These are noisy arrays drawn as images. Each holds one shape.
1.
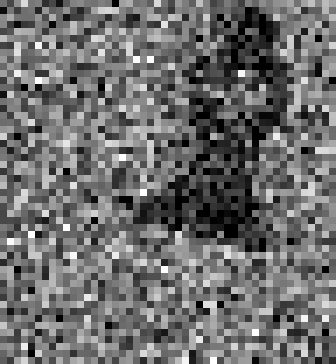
chess bishop
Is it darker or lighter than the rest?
darker
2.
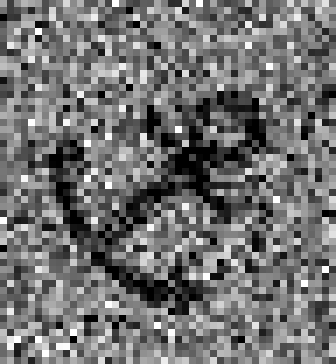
anchor
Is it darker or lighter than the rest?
darker
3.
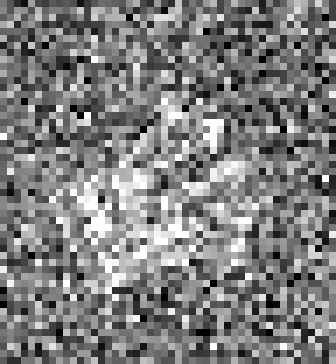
chess queen
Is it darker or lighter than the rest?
lighter
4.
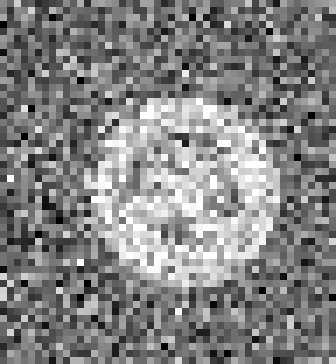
smiling face
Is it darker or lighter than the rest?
lighter
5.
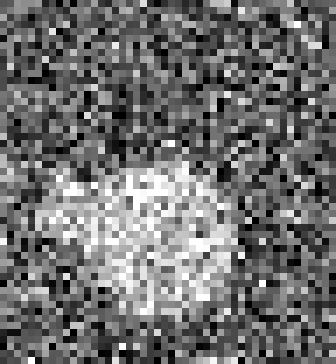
light bulb
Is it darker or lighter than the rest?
lighter
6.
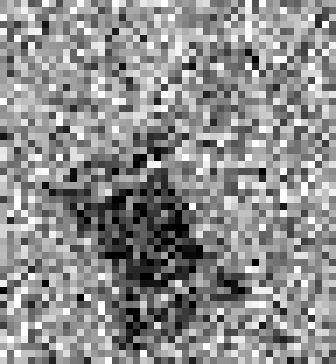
chess rook
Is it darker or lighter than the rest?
darker
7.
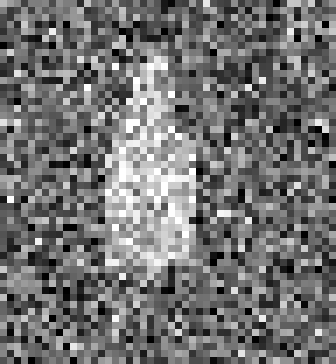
bottle
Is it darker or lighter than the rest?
lighter
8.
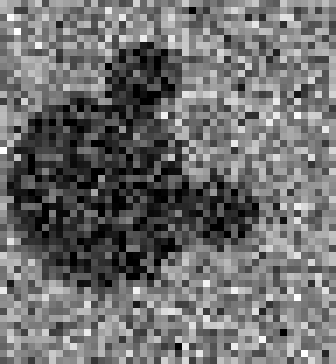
bear's head
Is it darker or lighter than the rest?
darker
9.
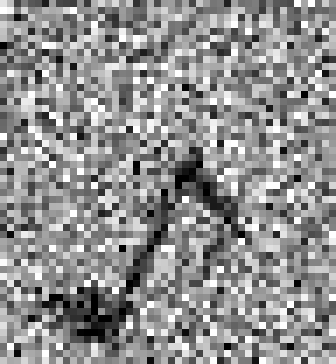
musical note
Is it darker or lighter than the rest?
darker
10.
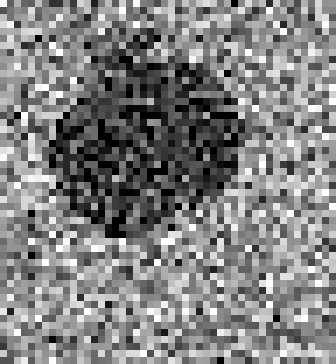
apple
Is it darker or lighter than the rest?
darker
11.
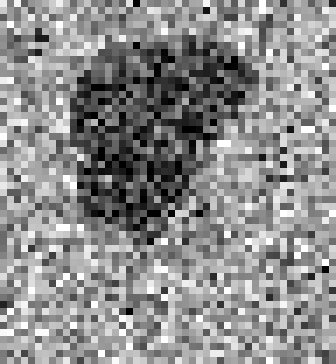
cloud
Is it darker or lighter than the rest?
darker
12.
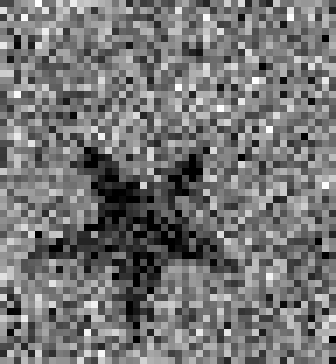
star
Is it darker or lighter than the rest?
darker
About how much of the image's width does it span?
two thirds
